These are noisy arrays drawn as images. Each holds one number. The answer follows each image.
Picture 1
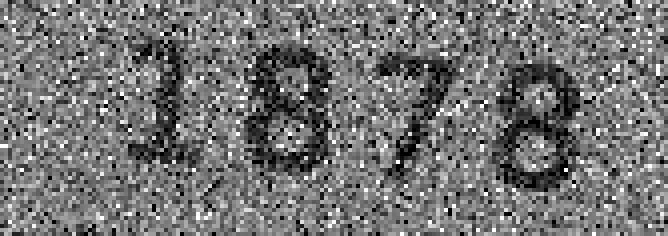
1878
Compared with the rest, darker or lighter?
darker
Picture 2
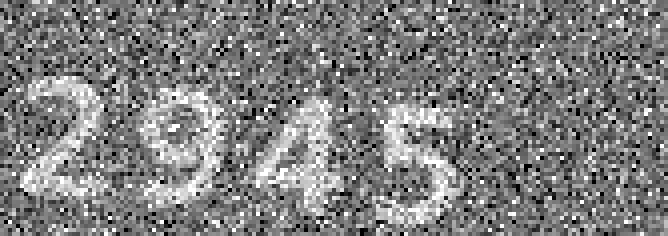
2945
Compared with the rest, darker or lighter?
lighter
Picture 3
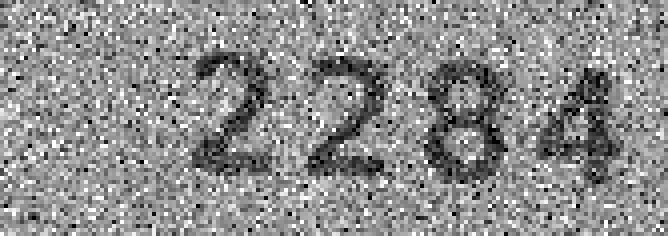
2284
